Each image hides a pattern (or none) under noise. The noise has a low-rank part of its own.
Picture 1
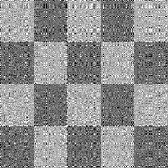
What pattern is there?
a checkerboard
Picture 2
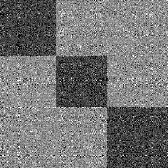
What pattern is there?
blocks along the diagonal
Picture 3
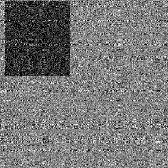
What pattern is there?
one block
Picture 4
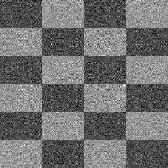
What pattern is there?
a checkerboard
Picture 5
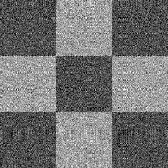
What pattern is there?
a checkerboard
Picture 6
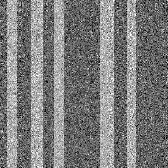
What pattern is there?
bands of columns
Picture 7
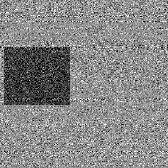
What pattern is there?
one block
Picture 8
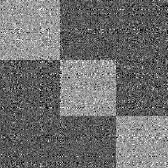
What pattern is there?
blocks along the diagonal
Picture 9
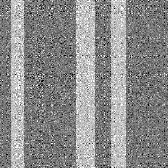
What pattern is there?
bands of columns
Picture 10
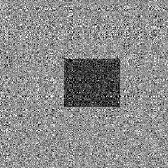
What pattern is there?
one block
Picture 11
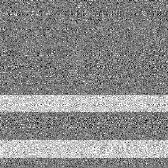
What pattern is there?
bands of rows
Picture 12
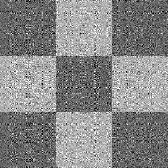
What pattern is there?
a checkerboard
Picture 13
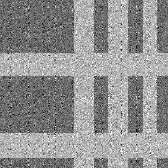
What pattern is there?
bands of rows crossing bands of columns
